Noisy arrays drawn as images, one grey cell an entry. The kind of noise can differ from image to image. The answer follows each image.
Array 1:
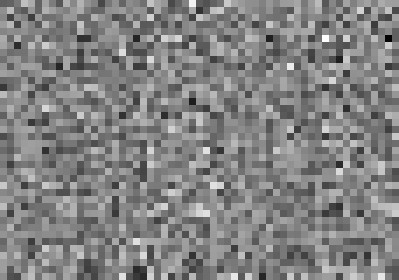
low rank plus noise
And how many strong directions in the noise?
three or four
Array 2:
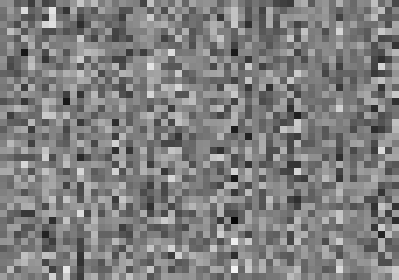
columns of uneven size
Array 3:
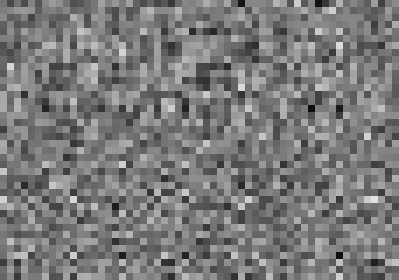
low rank plus noise
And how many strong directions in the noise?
two
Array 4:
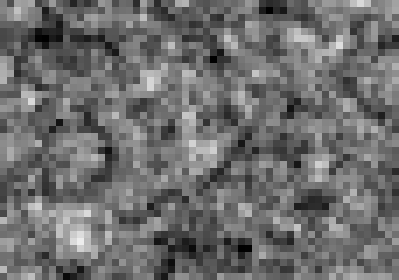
blotchy
